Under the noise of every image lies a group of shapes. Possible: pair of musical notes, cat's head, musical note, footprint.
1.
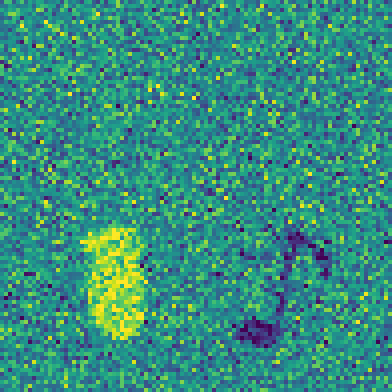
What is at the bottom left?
footprint
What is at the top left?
nothing
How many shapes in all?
2
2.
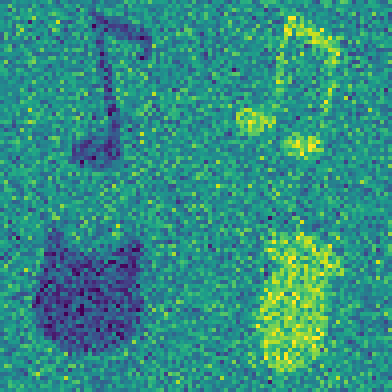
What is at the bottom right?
footprint
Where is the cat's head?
bottom left
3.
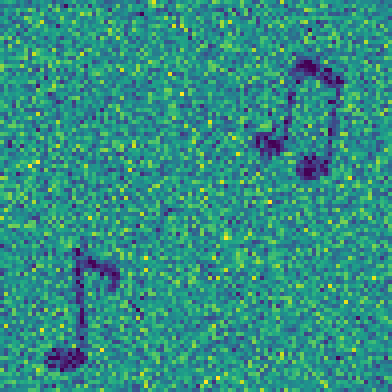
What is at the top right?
pair of musical notes
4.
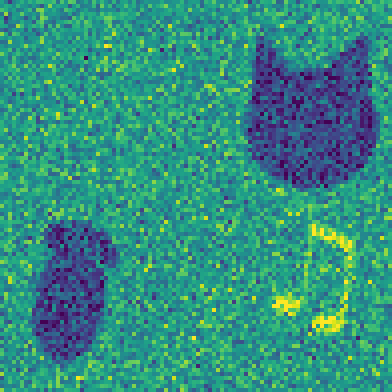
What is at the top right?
cat's head
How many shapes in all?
3
